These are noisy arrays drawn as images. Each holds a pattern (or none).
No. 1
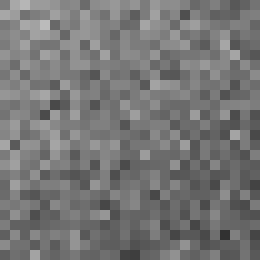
a smooth slope
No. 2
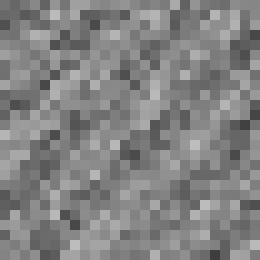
diagonal stripes
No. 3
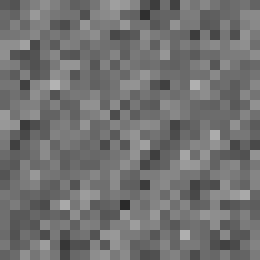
diagonal stripes
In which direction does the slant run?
bottom left to top right
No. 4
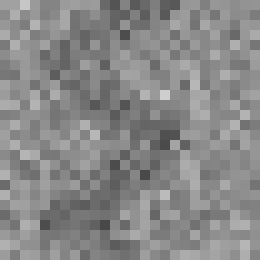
a wavy band
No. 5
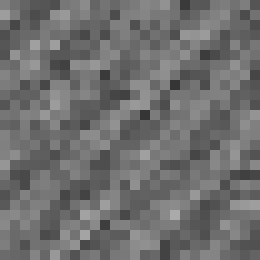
diagonal stripes
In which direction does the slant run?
bottom left to top right
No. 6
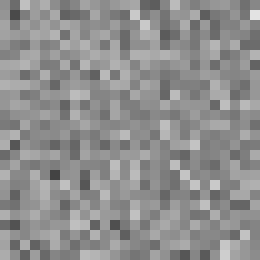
only noise
